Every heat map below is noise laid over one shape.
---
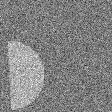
light half disc
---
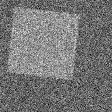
light square
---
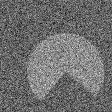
light disc with a wedge cut out
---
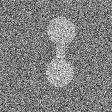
light dumbbell
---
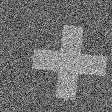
light cross
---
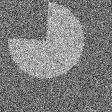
light disc with a wedge cut out
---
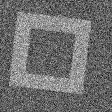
light square frame
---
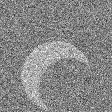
light crescent
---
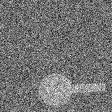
light lollipop
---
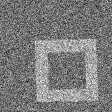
light square frame
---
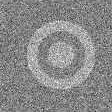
light bullseye
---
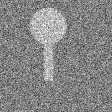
light lollipop
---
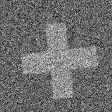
light cross
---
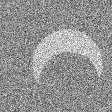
light crescent
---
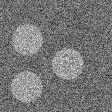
light three dots
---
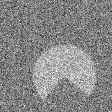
light disc with a wedge cut out
